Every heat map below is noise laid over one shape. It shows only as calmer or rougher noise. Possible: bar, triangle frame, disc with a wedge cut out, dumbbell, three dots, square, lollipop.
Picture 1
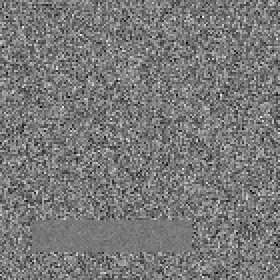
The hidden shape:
bar
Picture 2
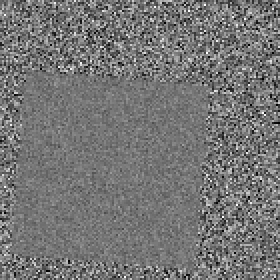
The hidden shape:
square
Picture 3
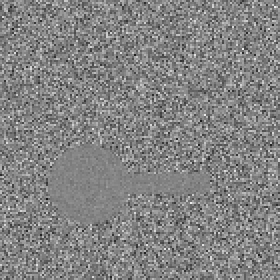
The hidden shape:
lollipop
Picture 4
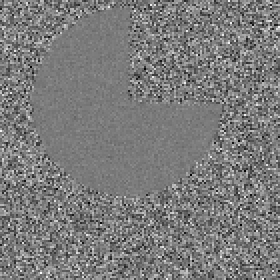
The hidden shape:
disc with a wedge cut out
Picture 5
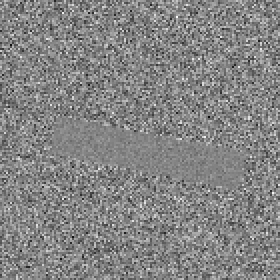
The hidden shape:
bar
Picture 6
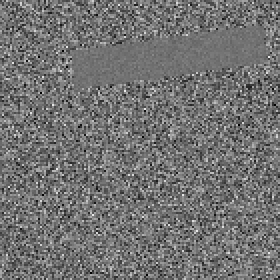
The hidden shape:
bar
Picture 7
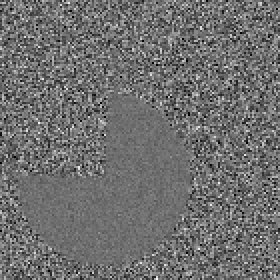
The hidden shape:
disc with a wedge cut out
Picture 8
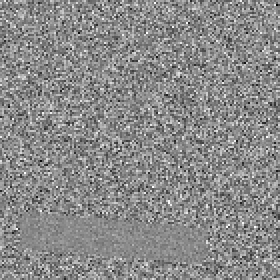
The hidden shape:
bar
